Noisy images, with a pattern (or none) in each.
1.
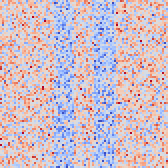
bands of columns
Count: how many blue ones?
2
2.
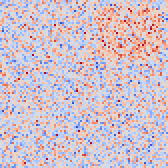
one block
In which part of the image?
top right
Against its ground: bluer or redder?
redder
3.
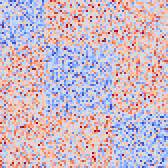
blocks along the diagonal
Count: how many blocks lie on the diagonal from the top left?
3
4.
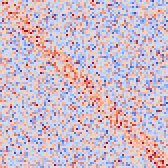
a diagonal band
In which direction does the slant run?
top left to bottom right
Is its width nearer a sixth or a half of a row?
a sixth
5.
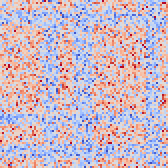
bands of rows crossing bands of columns
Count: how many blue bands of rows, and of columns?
3 and 3
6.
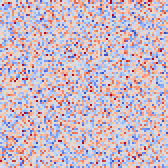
only noise
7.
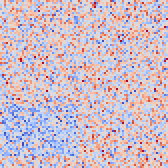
one block
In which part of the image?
bottom left
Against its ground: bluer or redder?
bluer
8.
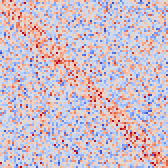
a diagonal band
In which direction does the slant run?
top left to bottom right
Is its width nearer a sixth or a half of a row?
a sixth
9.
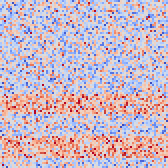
bands of rows
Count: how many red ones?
2
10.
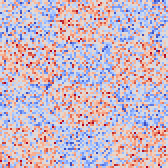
a checkerboard
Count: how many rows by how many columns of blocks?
4 by 3
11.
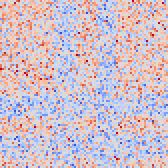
bands of rows crossing bands of columns
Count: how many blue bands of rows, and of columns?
2 and 2
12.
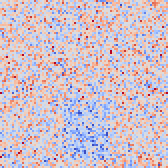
one block
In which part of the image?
bottom middle
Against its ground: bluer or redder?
bluer
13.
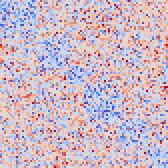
blocks along the diagonal
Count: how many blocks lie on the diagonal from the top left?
6
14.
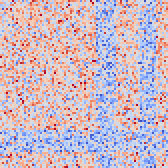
bands of rows crossing bands of columns
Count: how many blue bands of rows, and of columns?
1 and 2
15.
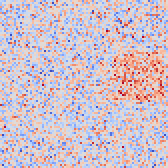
one block
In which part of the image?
middle right
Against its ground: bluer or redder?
redder
